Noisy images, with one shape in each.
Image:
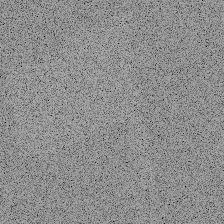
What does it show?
light flag
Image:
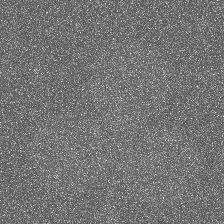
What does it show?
light club
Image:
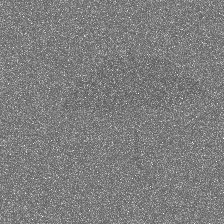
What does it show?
dark umbrella
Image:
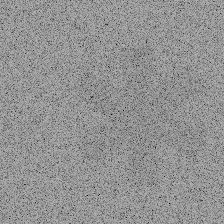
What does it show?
dark asterisk
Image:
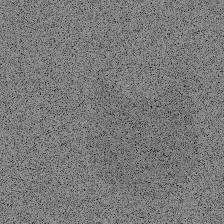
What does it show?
dark cat's head
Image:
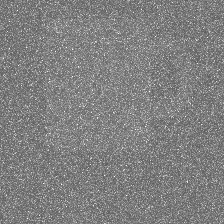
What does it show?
light cup
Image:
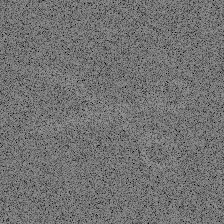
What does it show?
light pair of scissors
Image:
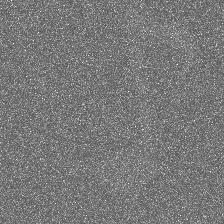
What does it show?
light musical note
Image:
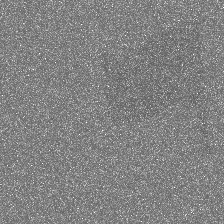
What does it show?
dark flag
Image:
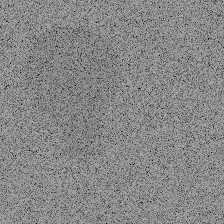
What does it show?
dark light bulb
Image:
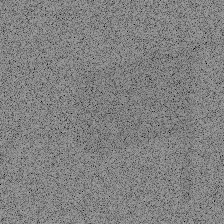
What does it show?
dark flag
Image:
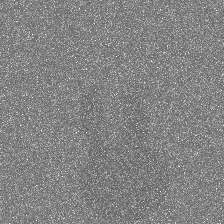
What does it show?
dark rabbit's head
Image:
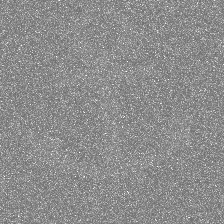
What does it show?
light anchor
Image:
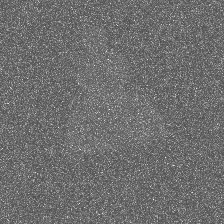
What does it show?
light chess pawn
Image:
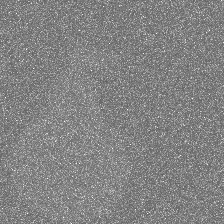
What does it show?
light pear
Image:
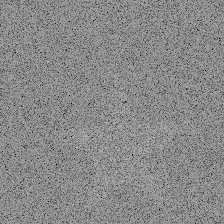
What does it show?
light star
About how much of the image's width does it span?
two thirds
